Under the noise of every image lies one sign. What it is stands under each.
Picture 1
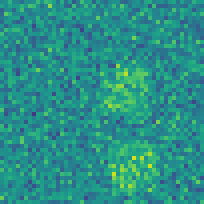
colon
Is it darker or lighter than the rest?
lighter
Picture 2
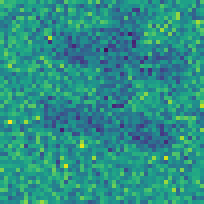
plus-minus sign
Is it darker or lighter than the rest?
darker
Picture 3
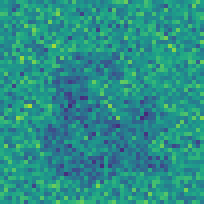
ampersand
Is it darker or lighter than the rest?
darker
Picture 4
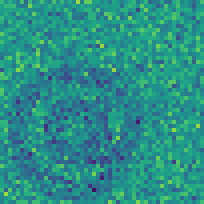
at sign
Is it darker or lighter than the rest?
darker
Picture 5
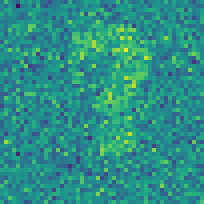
question mark
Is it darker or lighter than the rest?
lighter
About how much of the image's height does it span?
two thirds
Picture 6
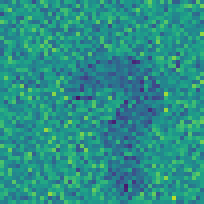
question mark
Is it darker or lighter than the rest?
darker
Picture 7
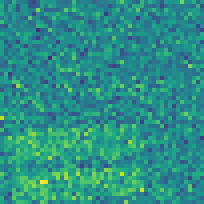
equals sign
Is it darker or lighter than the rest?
lighter
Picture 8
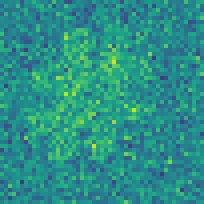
hash sign
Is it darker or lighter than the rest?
lighter
